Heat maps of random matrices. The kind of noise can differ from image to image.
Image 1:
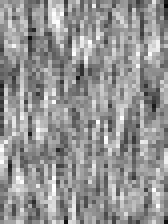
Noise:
streaked along the columns
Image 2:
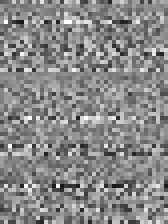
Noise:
rows of uneven size
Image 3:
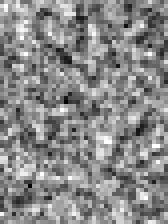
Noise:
blotchy
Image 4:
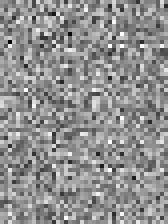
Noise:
low rank plus noise
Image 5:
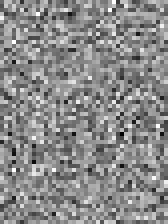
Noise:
low rank plus noise
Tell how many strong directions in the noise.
three or four
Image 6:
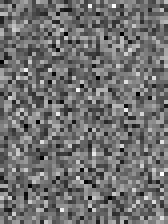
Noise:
independent entries
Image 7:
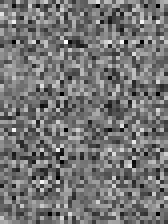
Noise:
low rank plus noise
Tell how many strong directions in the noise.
three or four
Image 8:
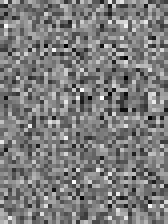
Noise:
low rank plus noise
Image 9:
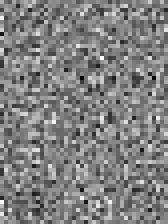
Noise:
low rank plus noise
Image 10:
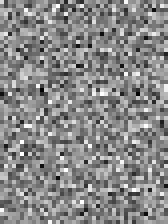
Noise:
low rank plus noise
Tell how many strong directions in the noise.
five to eight
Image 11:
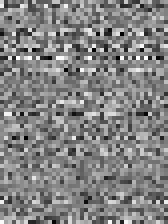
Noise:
rows of uneven size
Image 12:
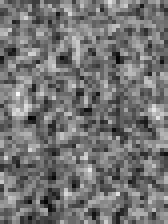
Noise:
blotchy
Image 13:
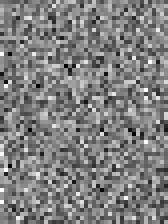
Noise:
independent entries
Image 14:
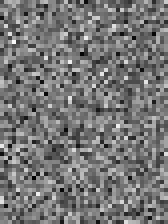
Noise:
independent entries
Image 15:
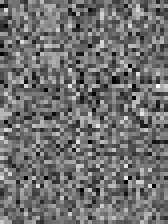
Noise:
low rank plus noise
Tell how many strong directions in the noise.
three or four
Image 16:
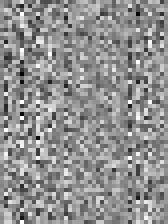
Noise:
columns of uneven size
